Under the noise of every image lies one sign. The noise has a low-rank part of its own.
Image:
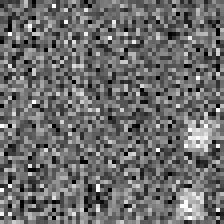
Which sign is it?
colon
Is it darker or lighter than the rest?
lighter
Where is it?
bottom right
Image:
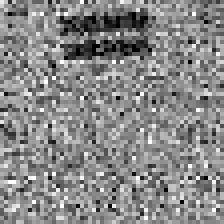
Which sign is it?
equals sign
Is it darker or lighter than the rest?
darker
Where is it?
top middle
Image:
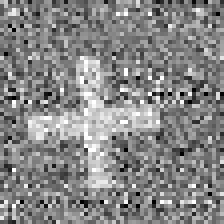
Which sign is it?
plus sign
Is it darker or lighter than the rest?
lighter
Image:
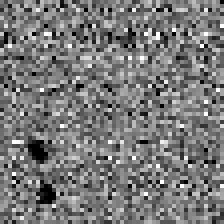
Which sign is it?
colon
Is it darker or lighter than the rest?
darker
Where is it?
bottom left
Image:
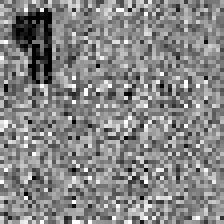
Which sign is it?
pilcrow
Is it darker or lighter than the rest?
darker
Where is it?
top left
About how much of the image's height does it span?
a third
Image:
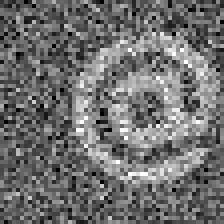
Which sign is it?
at sign
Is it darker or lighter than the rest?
lighter
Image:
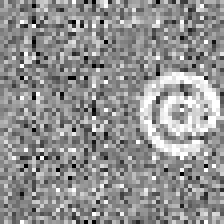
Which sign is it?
at sign
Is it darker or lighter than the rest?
lighter
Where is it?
middle right
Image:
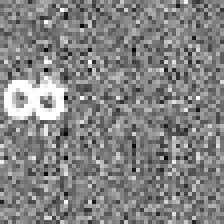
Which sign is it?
infinity sign
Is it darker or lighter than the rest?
lighter
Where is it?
middle left
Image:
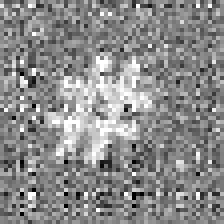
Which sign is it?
hash sign
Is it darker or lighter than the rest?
lighter
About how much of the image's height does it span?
half
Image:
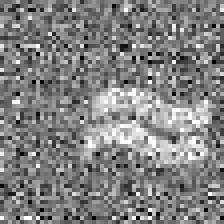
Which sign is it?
approximately sign
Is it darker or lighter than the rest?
lighter
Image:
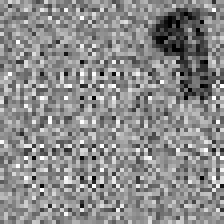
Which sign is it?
pilcrow
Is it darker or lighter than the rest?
darker
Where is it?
top right
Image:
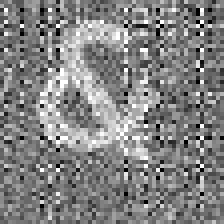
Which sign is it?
ampersand
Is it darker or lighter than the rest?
lighter
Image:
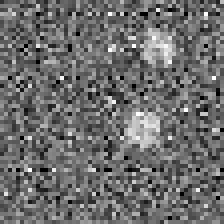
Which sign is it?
colon
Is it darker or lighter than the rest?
lighter
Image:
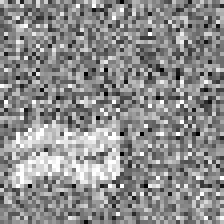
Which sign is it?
approximately sign
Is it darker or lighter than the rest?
lighter
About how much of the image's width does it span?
half
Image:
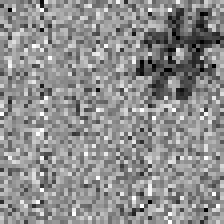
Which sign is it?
hash sign
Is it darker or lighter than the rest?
darker
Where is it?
top right
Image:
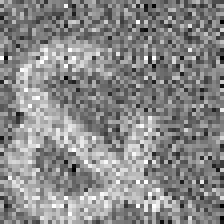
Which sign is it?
ampersand
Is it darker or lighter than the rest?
lighter
